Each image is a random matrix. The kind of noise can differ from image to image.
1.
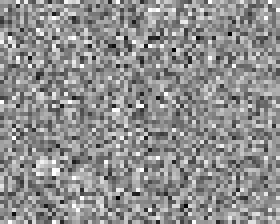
low rank plus noise
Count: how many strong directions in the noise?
five to eight
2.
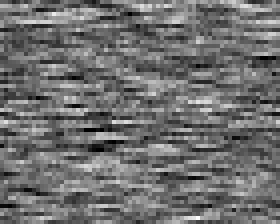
streaked along the rows
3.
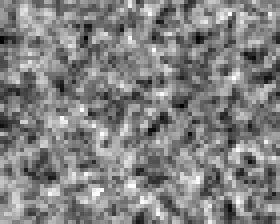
blotchy
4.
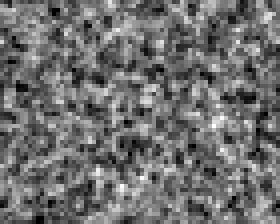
blotchy
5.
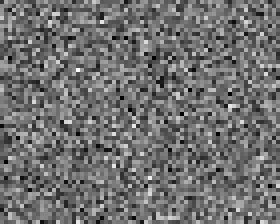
independent entries
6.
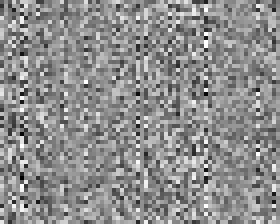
columns of uneven size
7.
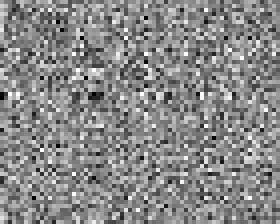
low rank plus noise
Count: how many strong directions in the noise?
three or four
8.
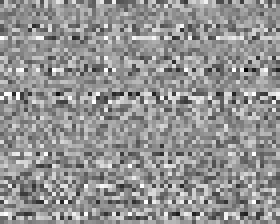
rows of uneven size
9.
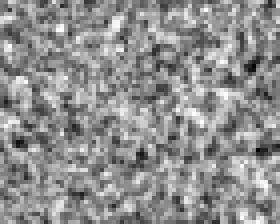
blotchy
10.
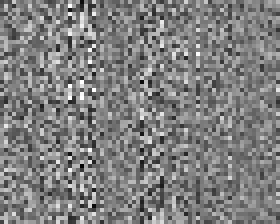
columns of uneven size
